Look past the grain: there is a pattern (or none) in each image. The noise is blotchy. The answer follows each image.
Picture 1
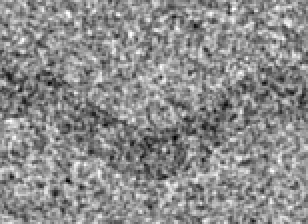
a wavy band
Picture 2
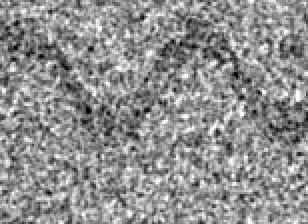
a wavy band
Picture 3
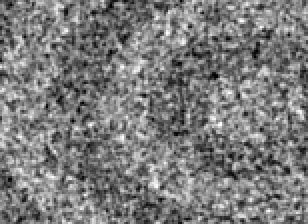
rings round one point
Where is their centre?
middle right
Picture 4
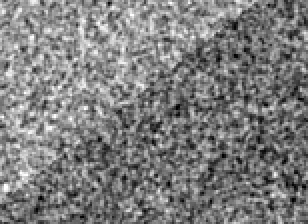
a sharp edge
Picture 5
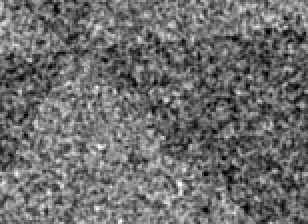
spokes from one point
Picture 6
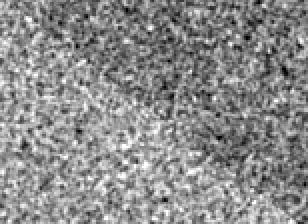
a sharp edge
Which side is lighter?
bottom left
